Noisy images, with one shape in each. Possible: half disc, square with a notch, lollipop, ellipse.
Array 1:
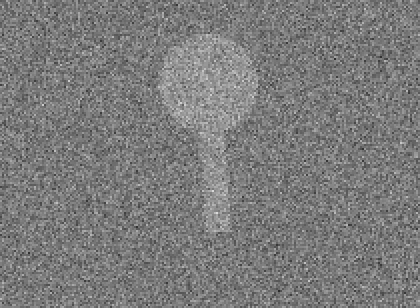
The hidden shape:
lollipop
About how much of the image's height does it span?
two thirds
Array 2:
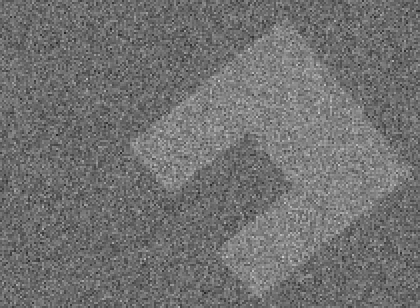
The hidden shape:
square with a notch
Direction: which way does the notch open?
down and left
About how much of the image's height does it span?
nearly all
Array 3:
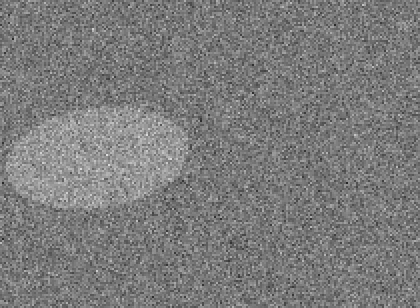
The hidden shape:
ellipse
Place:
middle left
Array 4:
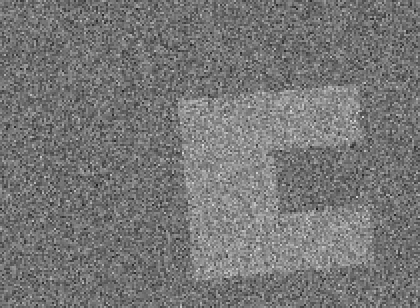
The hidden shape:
square with a notch
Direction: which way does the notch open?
right
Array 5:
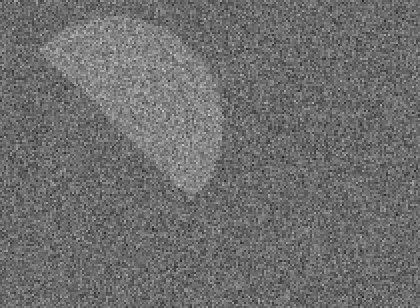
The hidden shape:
half disc
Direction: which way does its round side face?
up and right
